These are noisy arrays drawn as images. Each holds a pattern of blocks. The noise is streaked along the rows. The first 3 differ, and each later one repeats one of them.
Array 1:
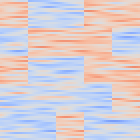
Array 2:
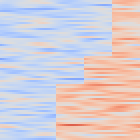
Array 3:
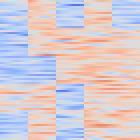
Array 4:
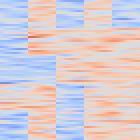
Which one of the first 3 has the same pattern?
3
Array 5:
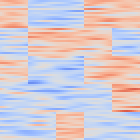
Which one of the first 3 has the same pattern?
1
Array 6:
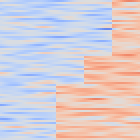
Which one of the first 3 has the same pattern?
2
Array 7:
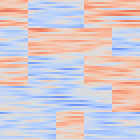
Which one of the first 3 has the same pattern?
1
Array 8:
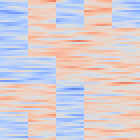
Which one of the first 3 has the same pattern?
3
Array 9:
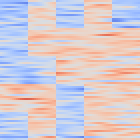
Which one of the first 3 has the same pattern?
3
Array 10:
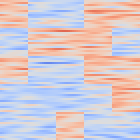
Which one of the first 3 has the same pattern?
1
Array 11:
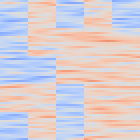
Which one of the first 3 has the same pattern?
3
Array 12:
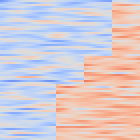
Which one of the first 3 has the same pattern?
2
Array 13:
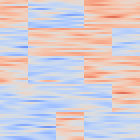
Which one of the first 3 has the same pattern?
1
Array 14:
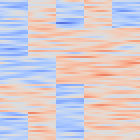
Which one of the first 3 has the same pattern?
3
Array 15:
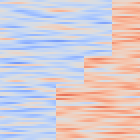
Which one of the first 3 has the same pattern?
2
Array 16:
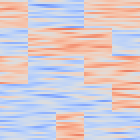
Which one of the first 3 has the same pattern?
1
